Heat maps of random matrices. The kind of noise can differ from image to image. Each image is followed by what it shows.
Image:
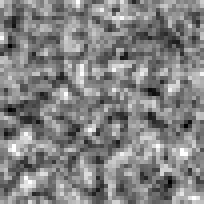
blotchy
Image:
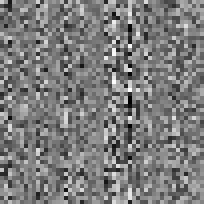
columns of uneven size
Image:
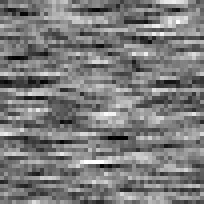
streaked along the rows
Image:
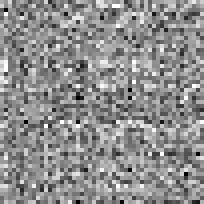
low rank plus noise
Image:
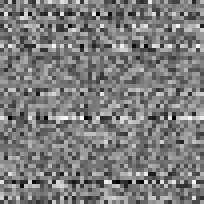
rows of uneven size
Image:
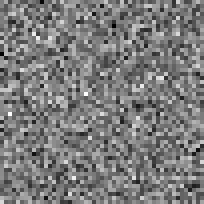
independent entries
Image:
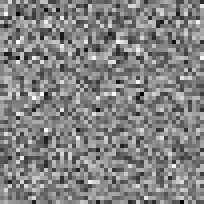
low rank plus noise
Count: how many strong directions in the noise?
five to eight
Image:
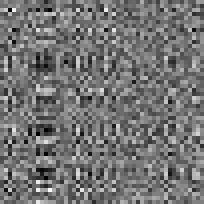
low rank plus noise
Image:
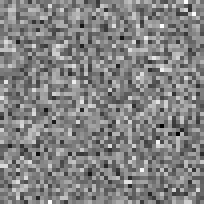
independent entries
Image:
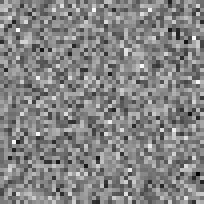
independent entries
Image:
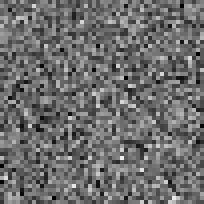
independent entries
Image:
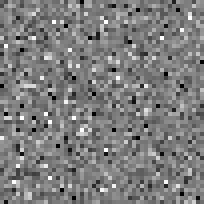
heavy tails
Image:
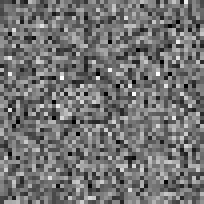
independent entries
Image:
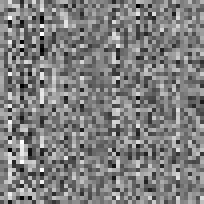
columns of uneven size
